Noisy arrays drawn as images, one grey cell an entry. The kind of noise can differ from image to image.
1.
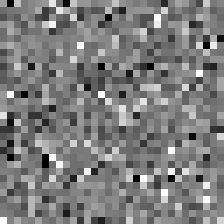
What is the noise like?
heavy tails
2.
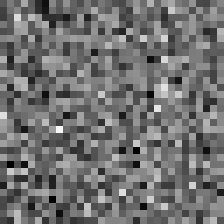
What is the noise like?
independent entries
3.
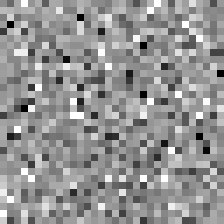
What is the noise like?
heavy tails
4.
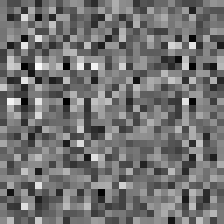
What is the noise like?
low rank plus noise
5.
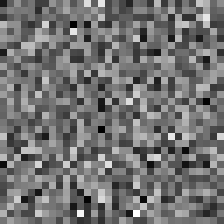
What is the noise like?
low rank plus noise
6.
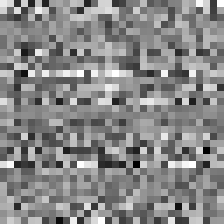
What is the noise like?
rows of uneven size
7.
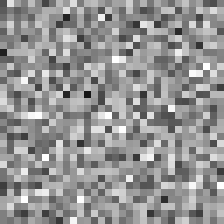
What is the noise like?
independent entries
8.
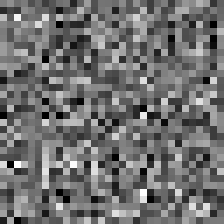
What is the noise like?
low rank plus noise
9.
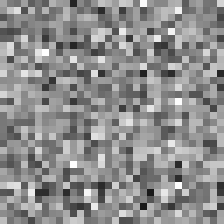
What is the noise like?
low rank plus noise
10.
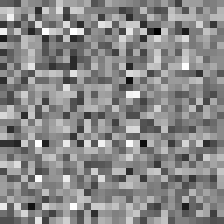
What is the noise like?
low rank plus noise
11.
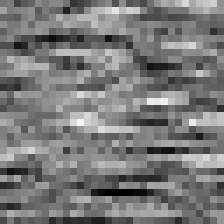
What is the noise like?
streaked along the rows
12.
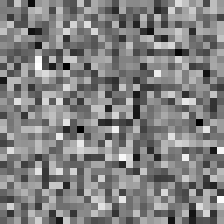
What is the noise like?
independent entries
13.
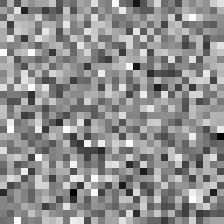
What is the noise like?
independent entries
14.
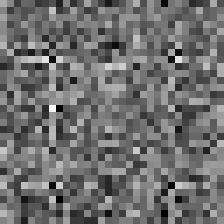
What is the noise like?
low rank plus noise
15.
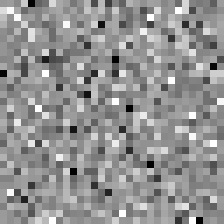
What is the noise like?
heavy tails
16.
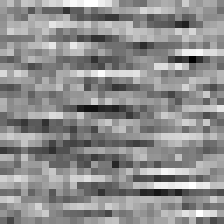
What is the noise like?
streaked along the rows
